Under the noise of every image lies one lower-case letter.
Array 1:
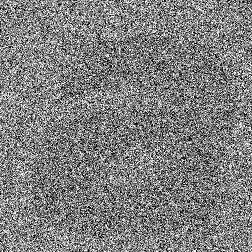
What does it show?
dark a
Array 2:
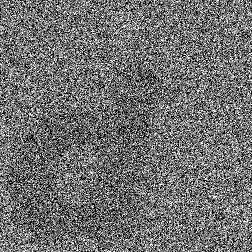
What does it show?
dark d
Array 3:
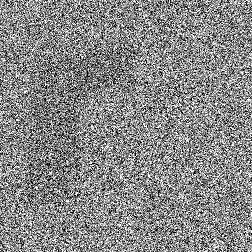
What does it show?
dark r
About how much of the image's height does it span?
two thirds
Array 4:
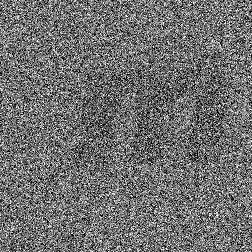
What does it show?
dark m
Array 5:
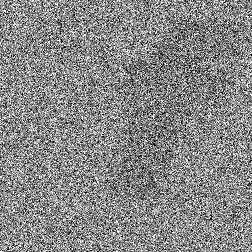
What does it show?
dark f
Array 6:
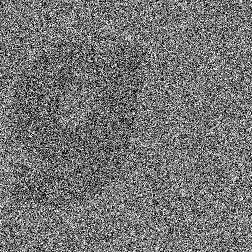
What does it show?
dark g
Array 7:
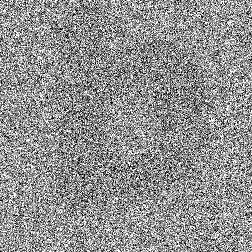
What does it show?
dark b
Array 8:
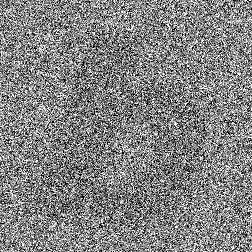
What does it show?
dark b
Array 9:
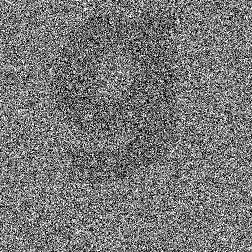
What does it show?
dark g
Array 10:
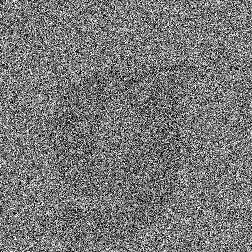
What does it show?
dark g
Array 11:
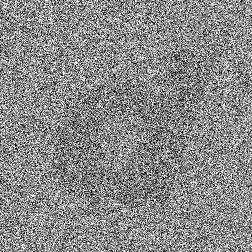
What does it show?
dark d
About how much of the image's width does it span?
two thirds
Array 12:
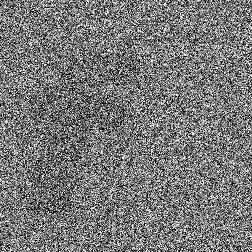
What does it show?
dark f
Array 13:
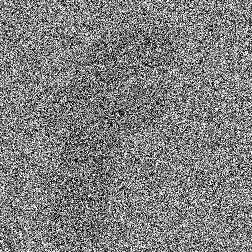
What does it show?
dark f
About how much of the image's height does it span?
nearly all
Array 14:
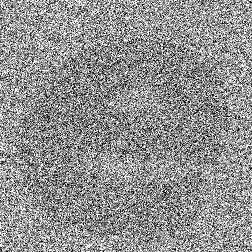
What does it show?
dark e
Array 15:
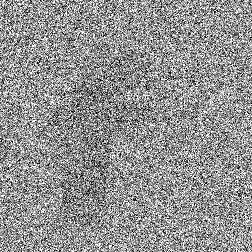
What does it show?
dark f
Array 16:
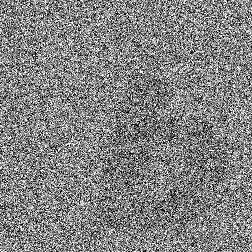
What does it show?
dark b
